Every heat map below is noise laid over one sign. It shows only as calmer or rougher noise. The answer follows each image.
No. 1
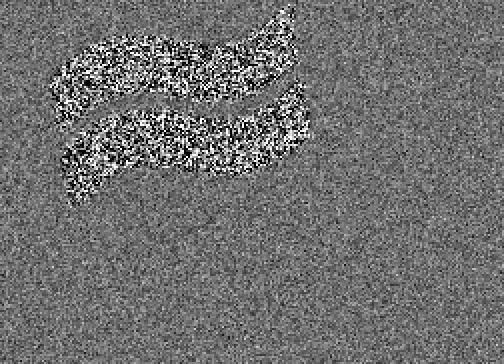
rough approximately sign
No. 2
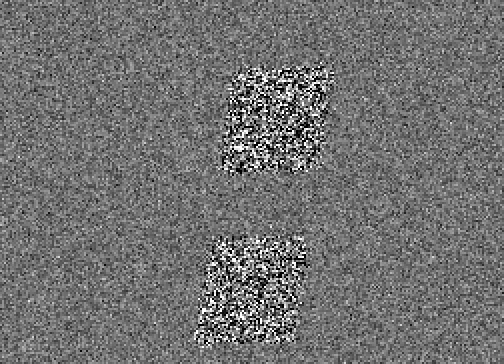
rough colon
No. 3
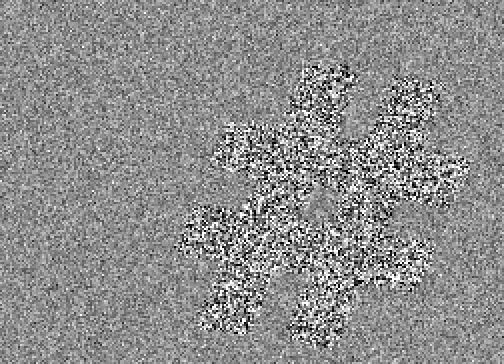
rough hash sign
